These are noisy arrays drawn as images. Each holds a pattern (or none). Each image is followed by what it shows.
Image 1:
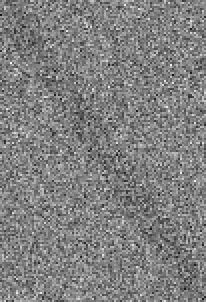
a diagonal band
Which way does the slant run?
top left to bottom right
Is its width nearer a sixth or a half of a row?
a sixth
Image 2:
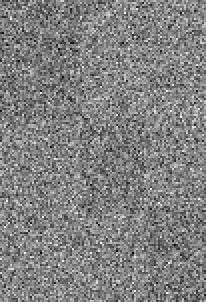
blocks along the diagonal
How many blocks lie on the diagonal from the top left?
3
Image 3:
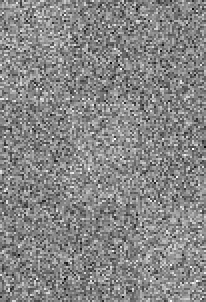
blocks along the diagonal
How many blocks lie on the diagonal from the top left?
3
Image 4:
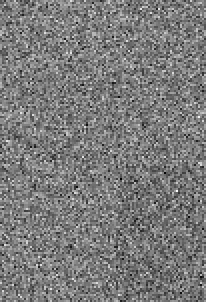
one block
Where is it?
bottom right
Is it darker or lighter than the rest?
darker
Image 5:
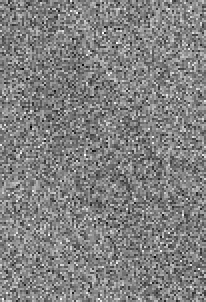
a diagonal band
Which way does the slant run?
top left to bottom right
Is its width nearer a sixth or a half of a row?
a half
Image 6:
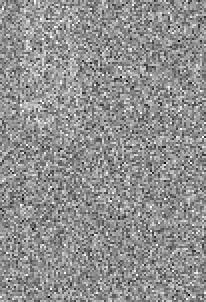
one block
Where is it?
top left
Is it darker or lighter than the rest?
lighter
